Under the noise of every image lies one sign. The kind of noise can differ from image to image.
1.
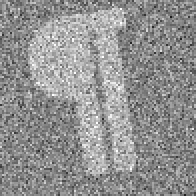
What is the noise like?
independent entries
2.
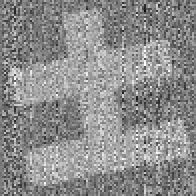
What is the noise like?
columns of uneven size
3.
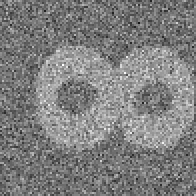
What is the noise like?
independent entries
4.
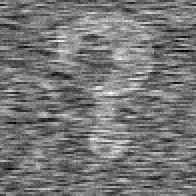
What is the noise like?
streaked along the rows
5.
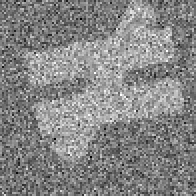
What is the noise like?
independent entries
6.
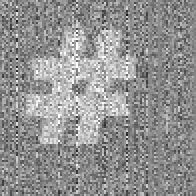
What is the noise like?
columns of uneven size
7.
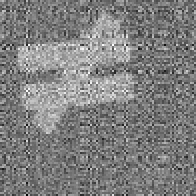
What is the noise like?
low rank plus noise
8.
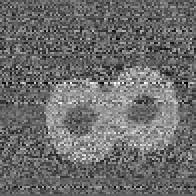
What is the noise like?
rows of uneven size
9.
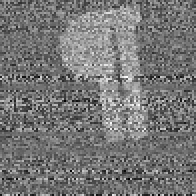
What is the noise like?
rows of uneven size
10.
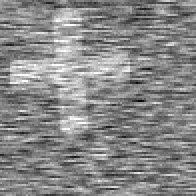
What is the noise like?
streaked along the rows
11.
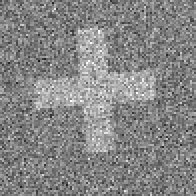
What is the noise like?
independent entries
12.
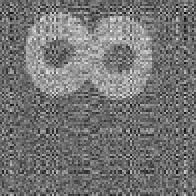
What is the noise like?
low rank plus noise
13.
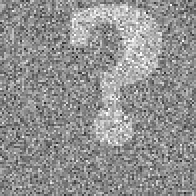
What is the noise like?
independent entries
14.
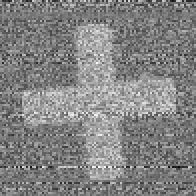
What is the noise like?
rows of uneven size
